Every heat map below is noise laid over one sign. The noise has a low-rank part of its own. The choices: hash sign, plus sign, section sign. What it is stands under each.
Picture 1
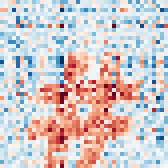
red hash sign
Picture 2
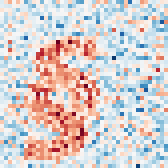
red section sign
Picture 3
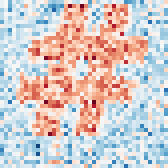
red hash sign
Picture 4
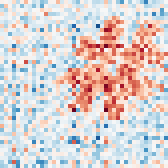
red hash sign
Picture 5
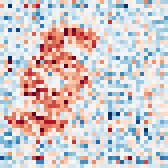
red section sign
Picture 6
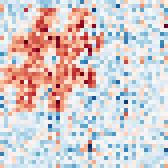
red hash sign
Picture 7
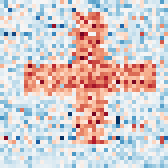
red plus sign
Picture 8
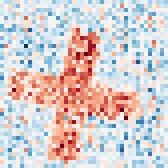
red plus sign
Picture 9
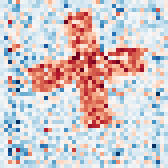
red plus sign
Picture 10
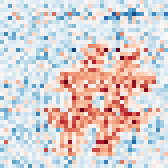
red hash sign
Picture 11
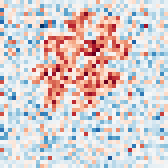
red hash sign
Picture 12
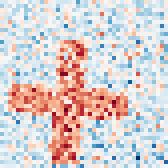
red plus sign
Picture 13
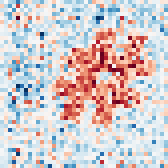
red hash sign
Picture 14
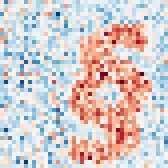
red section sign
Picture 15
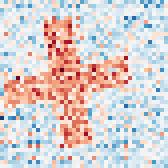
red plus sign
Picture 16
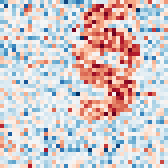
red section sign
